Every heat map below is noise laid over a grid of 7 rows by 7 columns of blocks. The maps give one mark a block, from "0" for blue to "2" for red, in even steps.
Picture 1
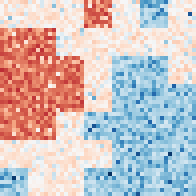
1 1 1 2 1 0 1
2 2 1 1 1 1 1
2 2 2 1 0 0 1
2 2 2 1 0 0 0
2 2 1 0 0 0 0
1 1 1 1 0 0 0
0 1 1 0 0 0 0
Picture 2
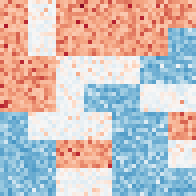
2 1 2 2 2 2 2
2 1 2 2 2 2 0
2 2 1 1 1 0 0
2 2 1 0 0 1 1
0 1 1 1 0 0 2
0 0 2 2 0 0 1
0 0 1 1 0 0 0
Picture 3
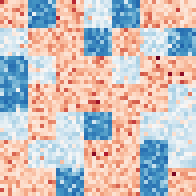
2 0 2 1 0 2 2
1 2 2 0 2 1 0
0 1 2 2 1 2 2
0 2 2 2 2 2 1
1 2 1 0 2 1 1
2 1 1 2 2 0 1
2 2 0 2 2 0 2
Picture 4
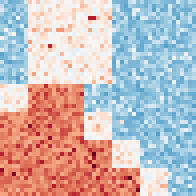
0 1 1 1 0 0 0
0 1 1 1 0 0 0
0 1 1 1 0 0 0
1 2 2 0 0 0 0
2 2 2 1 0 0 0
2 2 2 2 1 0 0
2 2 2 2 2 1 0
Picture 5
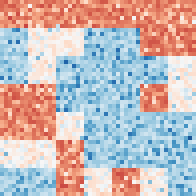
2 2 2 2 2 2 2
0 1 1 0 0 2 2
0 1 0 0 0 0 1
2 2 0 0 0 2 1
2 2 1 0 0 0 0
1 1 2 0 0 0 0
0 0 2 1 2 1 0
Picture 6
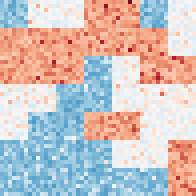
0 1 1 2 2 0 1
2 2 2 2 2 2 1
2 2 2 0 1 2 2
1 1 0 0 1 1 1
1 0 0 2 2 1 1
0 0 0 0 1 1 2
0 0 0 0 0 0 2
